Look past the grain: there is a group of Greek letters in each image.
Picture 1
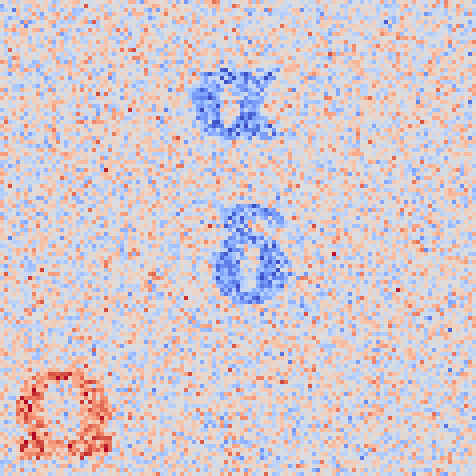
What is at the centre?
delta
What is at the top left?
nothing
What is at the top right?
nothing
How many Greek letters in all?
3
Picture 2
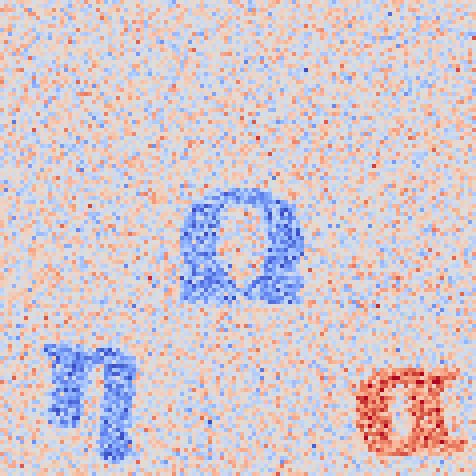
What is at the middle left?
nothing
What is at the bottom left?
eta
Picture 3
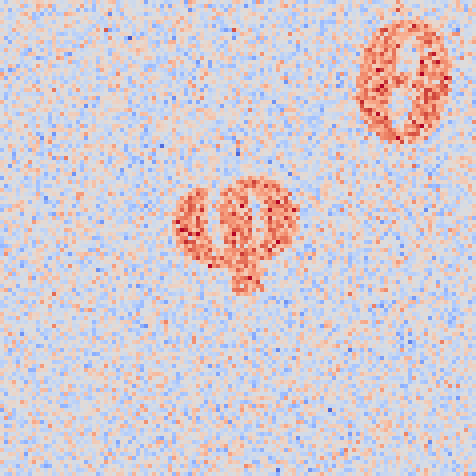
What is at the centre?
phi
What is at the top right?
theta
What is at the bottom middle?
nothing
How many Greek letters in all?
2
